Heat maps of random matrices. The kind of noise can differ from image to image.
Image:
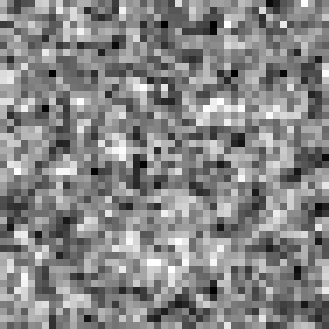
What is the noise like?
blotchy
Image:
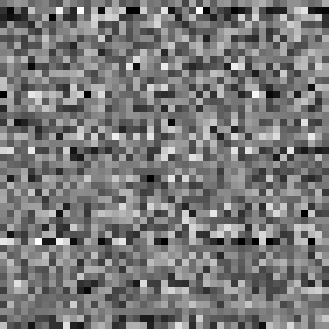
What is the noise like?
rows of uneven size
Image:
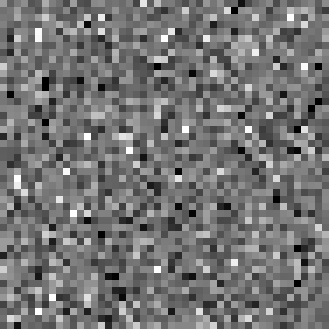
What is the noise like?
heavy tails
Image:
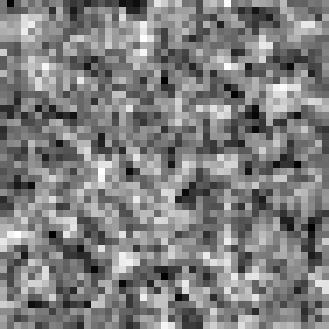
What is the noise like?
blotchy
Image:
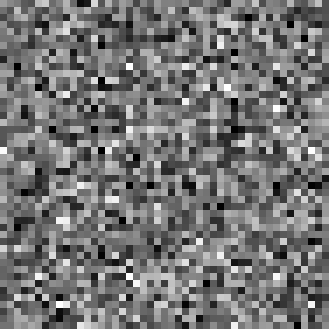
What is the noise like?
low rank plus noise
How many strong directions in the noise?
three or four
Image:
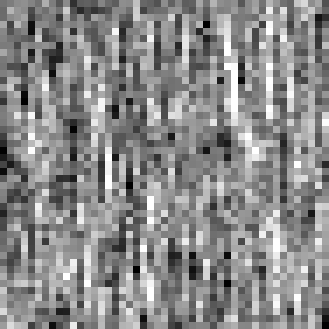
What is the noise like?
streaked along the columns
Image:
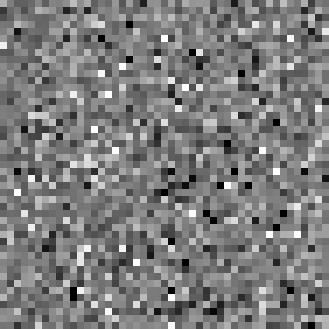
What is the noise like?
heavy tails
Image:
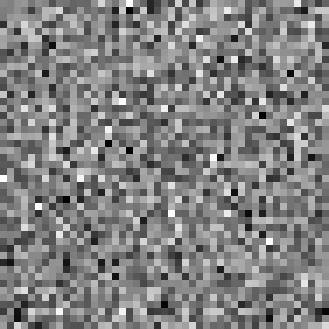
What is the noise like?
independent entries
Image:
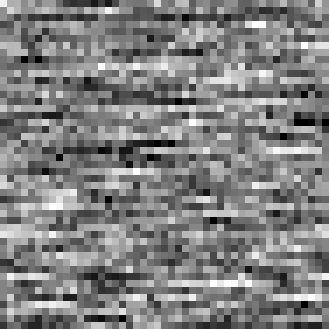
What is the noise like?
streaked along the rows
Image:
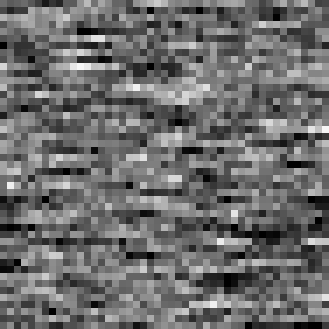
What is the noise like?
streaked along the rows
